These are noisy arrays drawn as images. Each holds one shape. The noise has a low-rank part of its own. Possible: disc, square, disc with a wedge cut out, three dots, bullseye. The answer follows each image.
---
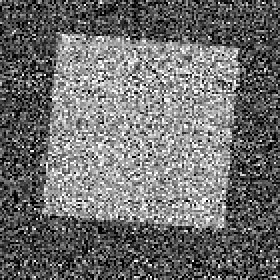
square
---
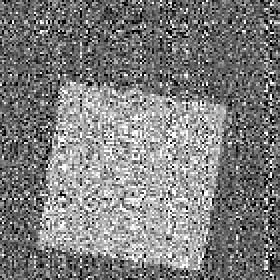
square
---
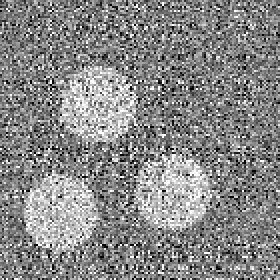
three dots
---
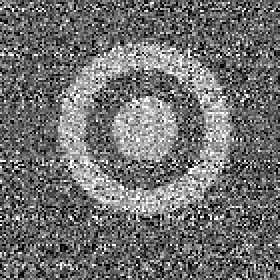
bullseye
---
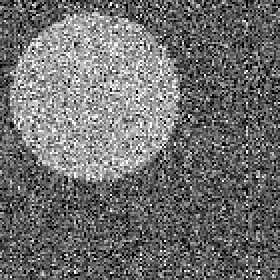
disc
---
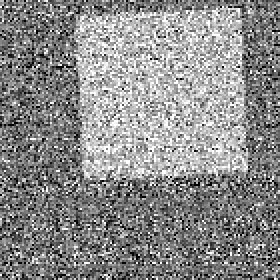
square
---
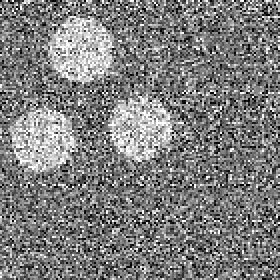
three dots
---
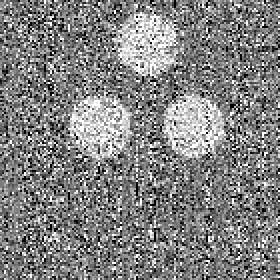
three dots
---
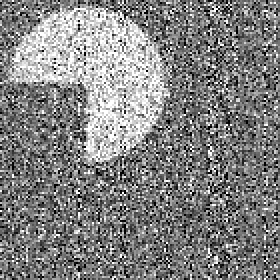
disc with a wedge cut out
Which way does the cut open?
down and left
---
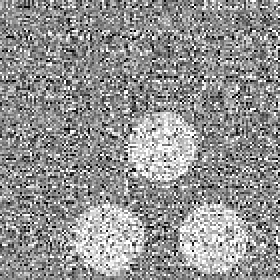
three dots
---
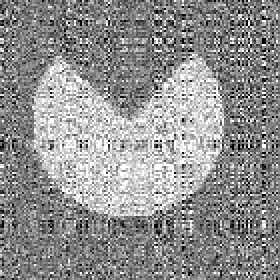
disc with a wedge cut out
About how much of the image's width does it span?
two thirds
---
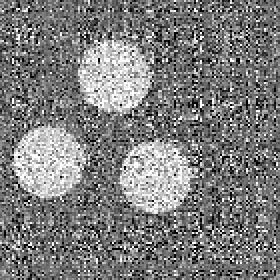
three dots
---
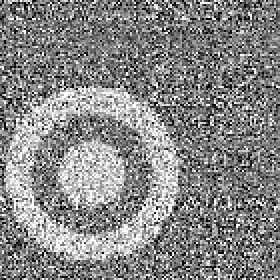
bullseye
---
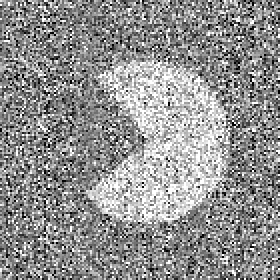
disc with a wedge cut out
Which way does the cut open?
left
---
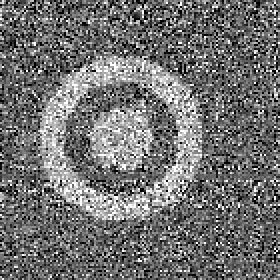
bullseye
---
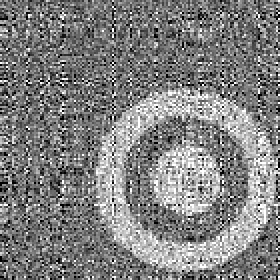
bullseye
